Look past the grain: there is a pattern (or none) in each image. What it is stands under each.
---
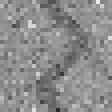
a wavy band
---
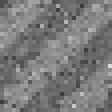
diagonal stripes
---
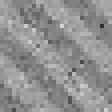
diagonal stripes
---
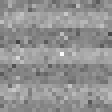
horizontal stripes
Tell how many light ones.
3
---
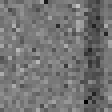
one vertical stripe
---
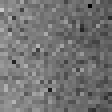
a smooth slope
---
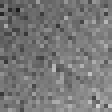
a smooth slope
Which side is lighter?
bottom right
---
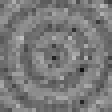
rings round one point
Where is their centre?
centre
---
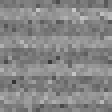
horizontal stripes
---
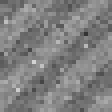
diagonal stripes
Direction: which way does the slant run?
bottom left to top right
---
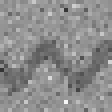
a wavy band
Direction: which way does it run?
left to right
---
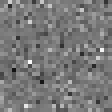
only noise
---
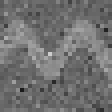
a wavy band
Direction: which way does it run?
left to right
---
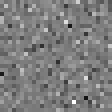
only noise
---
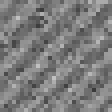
diagonal stripes
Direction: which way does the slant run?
bottom left to top right
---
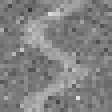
a wavy band
